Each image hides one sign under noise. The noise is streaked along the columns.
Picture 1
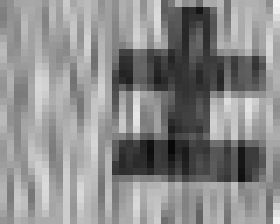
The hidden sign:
plus-minus sign
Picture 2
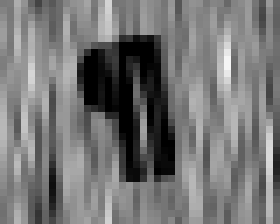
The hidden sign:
pilcrow
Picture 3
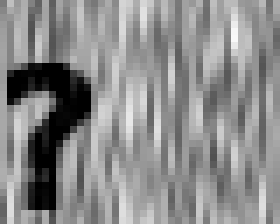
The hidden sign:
question mark
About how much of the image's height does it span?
two thirds
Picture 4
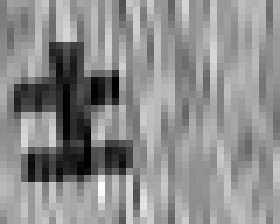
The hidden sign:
plus-minus sign
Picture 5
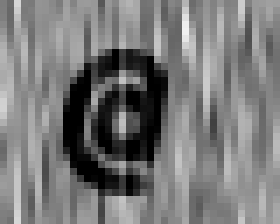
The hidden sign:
at sign
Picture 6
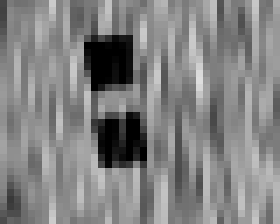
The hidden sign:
colon
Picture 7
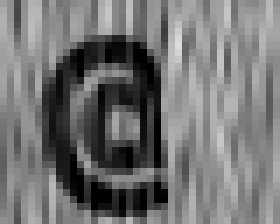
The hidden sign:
at sign
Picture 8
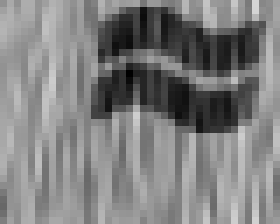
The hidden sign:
approximately sign
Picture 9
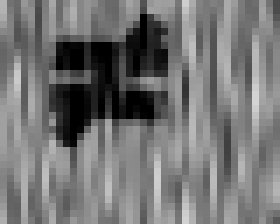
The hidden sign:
not-equal sign
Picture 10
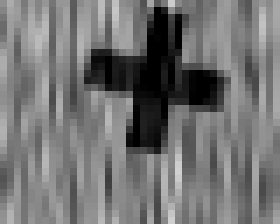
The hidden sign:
plus sign
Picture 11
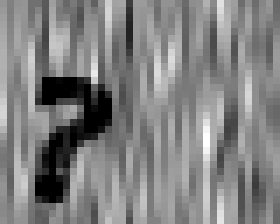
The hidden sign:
question mark
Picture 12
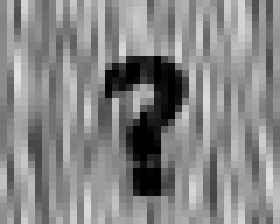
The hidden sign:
question mark
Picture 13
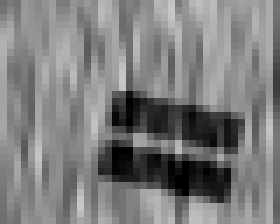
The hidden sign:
equals sign
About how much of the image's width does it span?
half
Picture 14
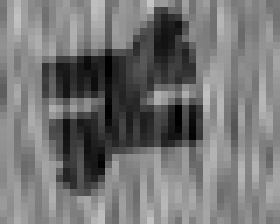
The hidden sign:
not-equal sign
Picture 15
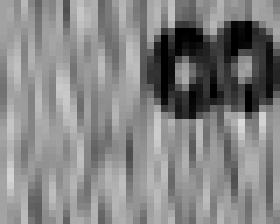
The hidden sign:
infinity sign
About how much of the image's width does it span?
half
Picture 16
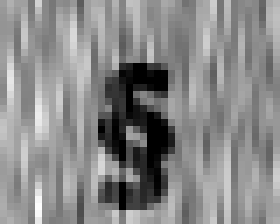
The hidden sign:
section sign
